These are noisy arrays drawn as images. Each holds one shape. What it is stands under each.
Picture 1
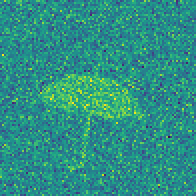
umbrella
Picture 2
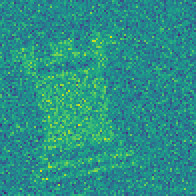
chess rook
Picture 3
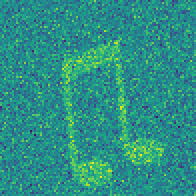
pair of musical notes
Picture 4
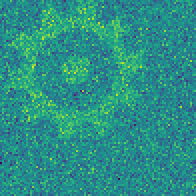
gear
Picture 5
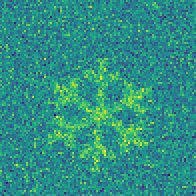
snowflake
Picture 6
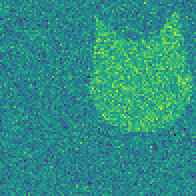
cat's head
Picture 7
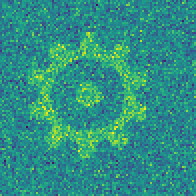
gear
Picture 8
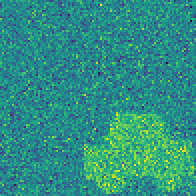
car
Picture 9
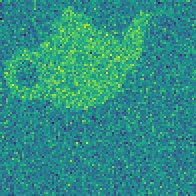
teapot
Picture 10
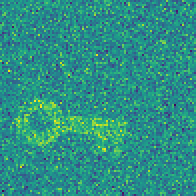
key
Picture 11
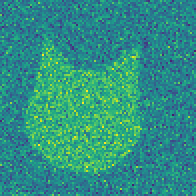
cat's head
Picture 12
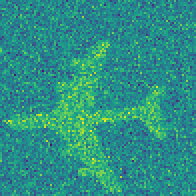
airplane
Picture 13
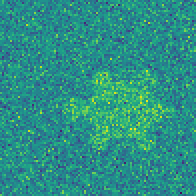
turtle
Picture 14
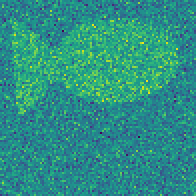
fish
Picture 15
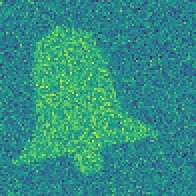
bell
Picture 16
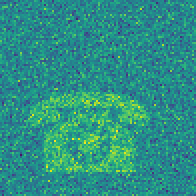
telephone
